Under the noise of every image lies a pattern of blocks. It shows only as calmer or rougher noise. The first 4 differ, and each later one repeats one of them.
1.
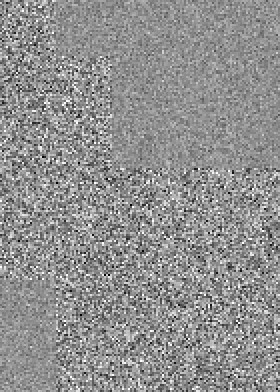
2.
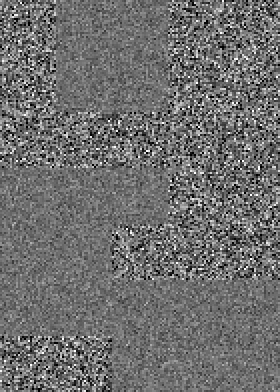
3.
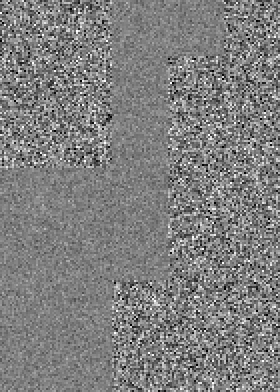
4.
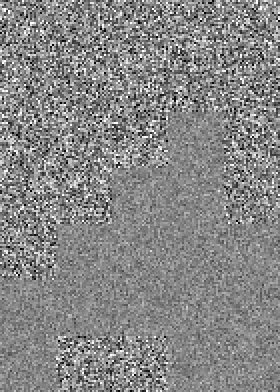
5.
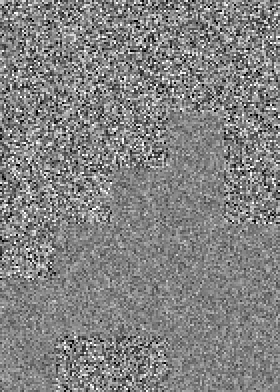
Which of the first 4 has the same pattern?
4
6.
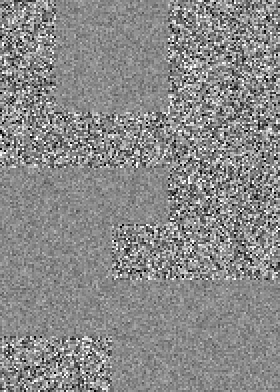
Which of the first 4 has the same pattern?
2
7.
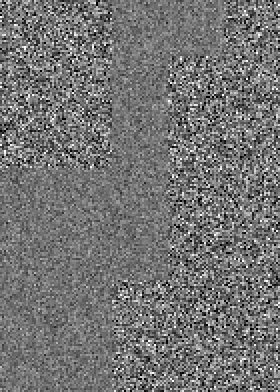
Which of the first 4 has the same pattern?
3
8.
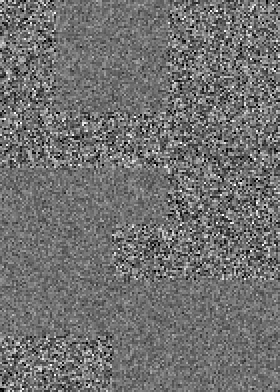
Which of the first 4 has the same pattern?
2
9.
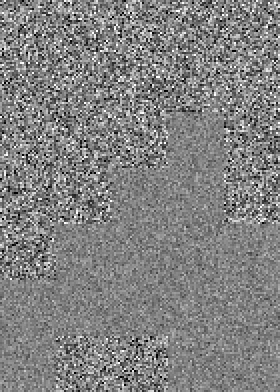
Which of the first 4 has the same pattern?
4
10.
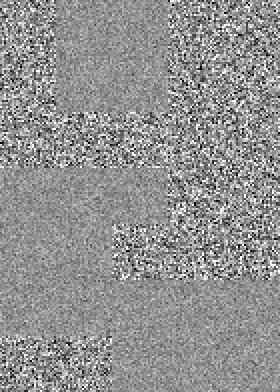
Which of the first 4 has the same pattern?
2
